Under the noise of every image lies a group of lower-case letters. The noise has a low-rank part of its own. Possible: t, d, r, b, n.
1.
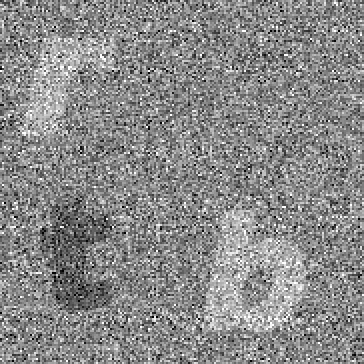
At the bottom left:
t
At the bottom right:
b
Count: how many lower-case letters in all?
3
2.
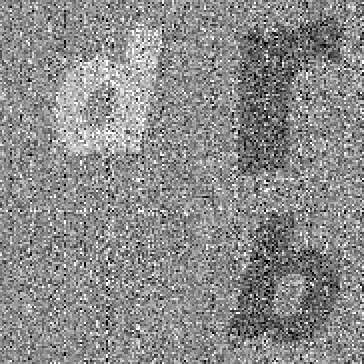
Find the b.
bottom right
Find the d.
top left
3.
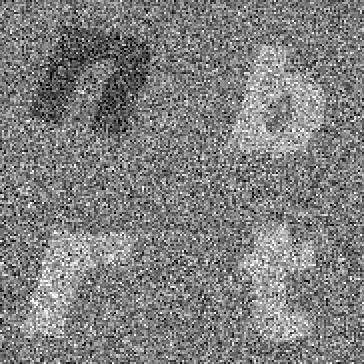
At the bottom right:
t
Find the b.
top right
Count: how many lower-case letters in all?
4
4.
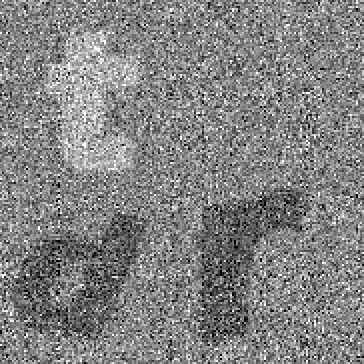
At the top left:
t
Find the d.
bottom left
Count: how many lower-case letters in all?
3
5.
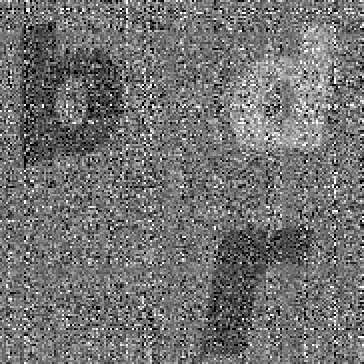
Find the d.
top right
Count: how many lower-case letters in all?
3
